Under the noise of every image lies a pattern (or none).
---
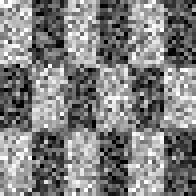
a checkerboard
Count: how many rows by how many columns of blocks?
3 by 6
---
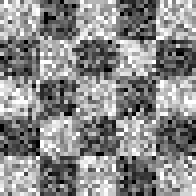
a checkerboard
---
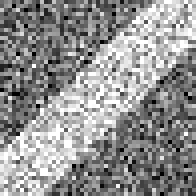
a diagonal band
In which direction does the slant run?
bottom left to top right
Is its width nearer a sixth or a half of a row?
a half
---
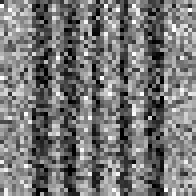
bands of columns
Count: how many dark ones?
5
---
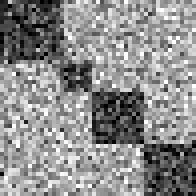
blocks along the diagonal
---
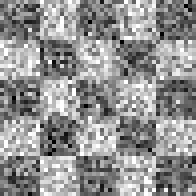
a checkerboard
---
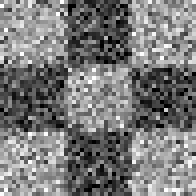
a checkerboard
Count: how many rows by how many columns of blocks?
3 by 3
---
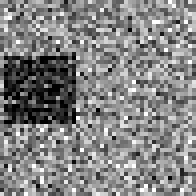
one block
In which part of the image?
middle left
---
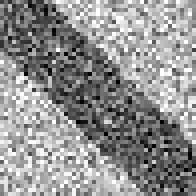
a diagonal band
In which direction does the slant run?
top left to bottom right
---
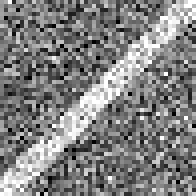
a diagonal band
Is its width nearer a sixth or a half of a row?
a sixth
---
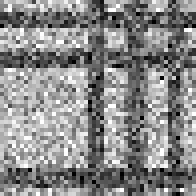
bands of rows crossing bands of columns
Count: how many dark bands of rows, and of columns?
3 and 3
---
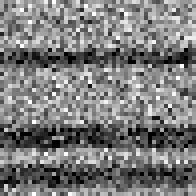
bands of rows
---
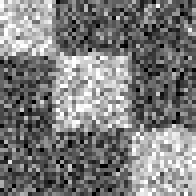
blocks along the diagonal
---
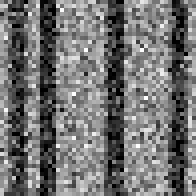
bands of columns
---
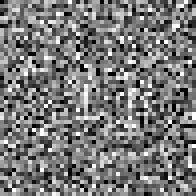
only noise
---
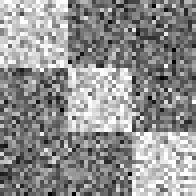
blocks along the diagonal
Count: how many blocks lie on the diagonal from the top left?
3
